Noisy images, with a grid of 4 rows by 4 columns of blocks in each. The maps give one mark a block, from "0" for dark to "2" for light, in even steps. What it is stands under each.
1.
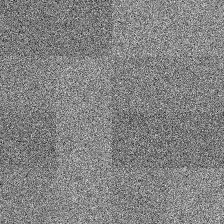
0 0 2 2
1 2 1 1
0 2 0 0
1 2 1 2
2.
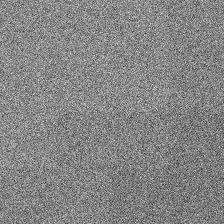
2 2 2 1
2 2 2 1
2 1 1 0
1 1 0 0
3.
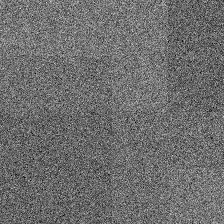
2 2 2 0
1 1 2 0
0 0 1 1
0 0 1 2
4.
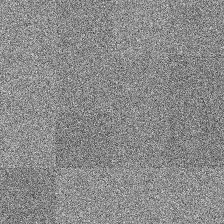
2 1 2 1
2 1 1 0
2 0 1 0
0 2 2 2
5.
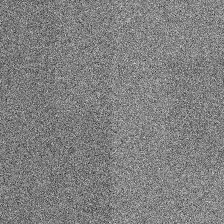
0 1 2 2
0 1 2 1
0 0 2 1
0 0 2 2
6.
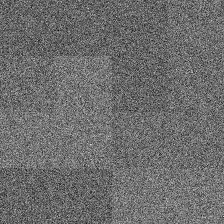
0 0 0 1
1 2 0 1
2 2 1 1
0 0 2 2
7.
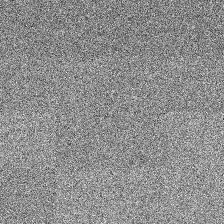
0 0 0 0
1 1 1 1
2 1 1 2
1 2 2 2
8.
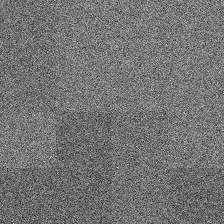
1 2 2 2
1 2 2 2
2 0 1 2
0 0 1 0
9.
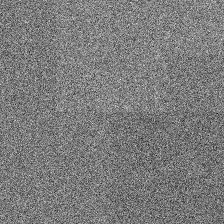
1 2 2 2
1 2 2 1
1 1 0 0
1 1 0 0
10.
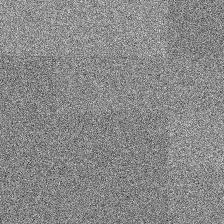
2 2 2 0
0 1 1 1
0 0 0 2
0 0 0 1
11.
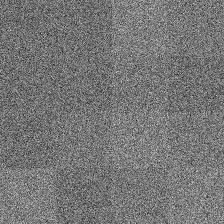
0 0 2 1
0 0 1 0
0 1 2 1
2 0 1 2
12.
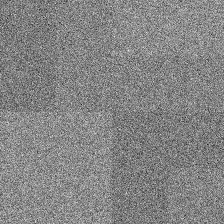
0 1 2 2
0 1 1 1
2 2 0 0
2 2 0 1
